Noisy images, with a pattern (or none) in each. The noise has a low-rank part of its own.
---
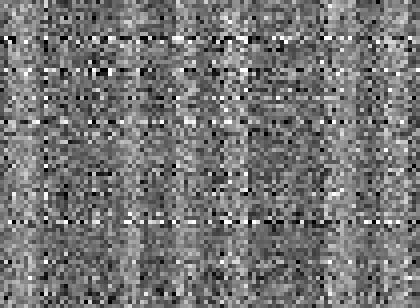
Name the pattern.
bands of columns
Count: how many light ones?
6
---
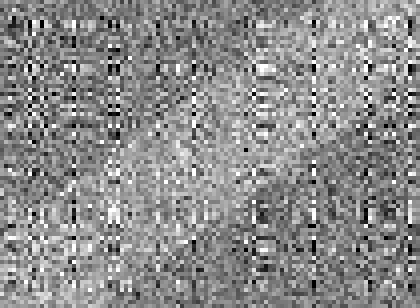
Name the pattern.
a diagonal band
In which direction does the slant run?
bottom left to top right
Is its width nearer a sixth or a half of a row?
a half
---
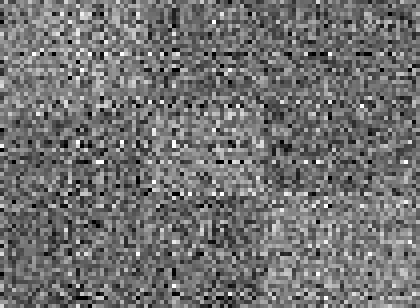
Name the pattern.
blocks along the diagonal
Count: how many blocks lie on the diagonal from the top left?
3
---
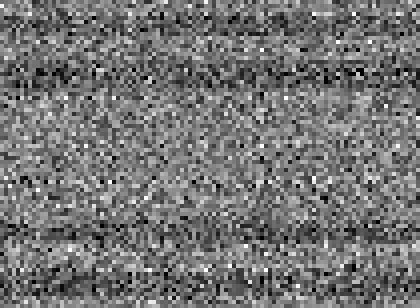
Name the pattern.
bands of rows
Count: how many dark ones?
4
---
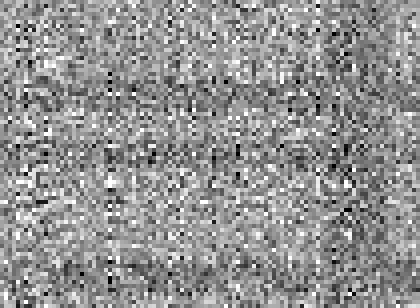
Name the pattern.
bands of rows crossing bands of columns
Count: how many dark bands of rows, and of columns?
3 and 1
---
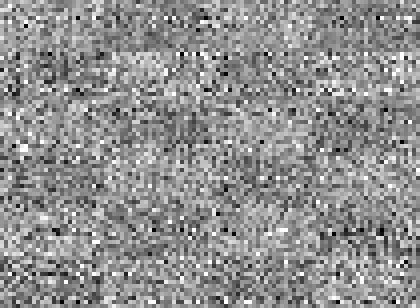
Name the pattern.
a checkerboard
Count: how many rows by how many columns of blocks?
6 by 4
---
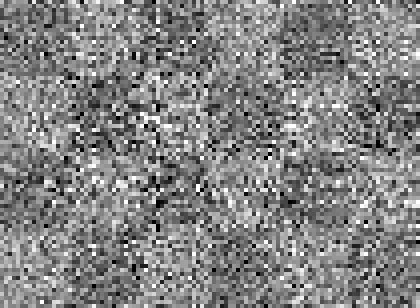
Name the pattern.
a checkerboard
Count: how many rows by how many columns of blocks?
4 by 6
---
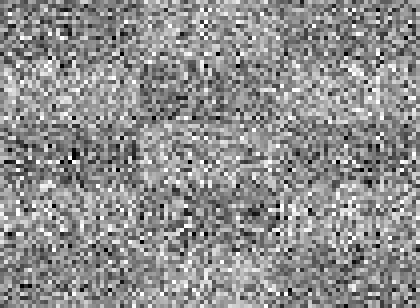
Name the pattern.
a checkerboard
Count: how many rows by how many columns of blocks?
5 by 3
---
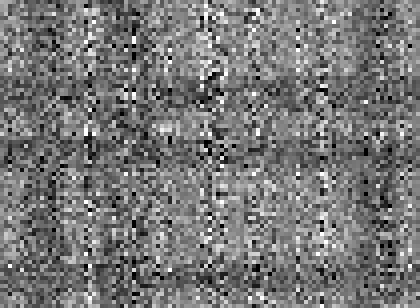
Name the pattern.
bands of rows crossing bands of columns
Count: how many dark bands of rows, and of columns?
3 and 3
